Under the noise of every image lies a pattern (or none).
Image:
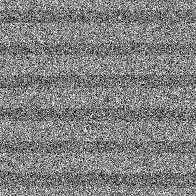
horizontal stripes
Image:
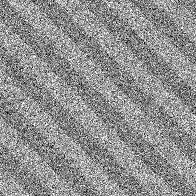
diagonal stripes
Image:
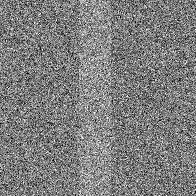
one vertical stripe
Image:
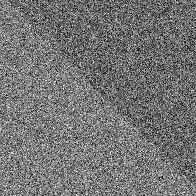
a sharp edge
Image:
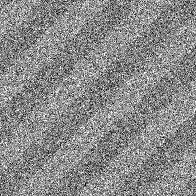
diagonal stripes
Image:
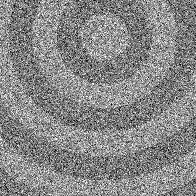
rings round one point
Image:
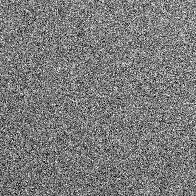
a smooth slope
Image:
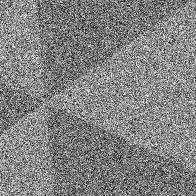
spokes from one point
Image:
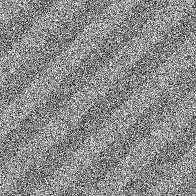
diagonal stripes
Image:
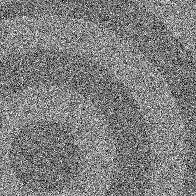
rings round one point
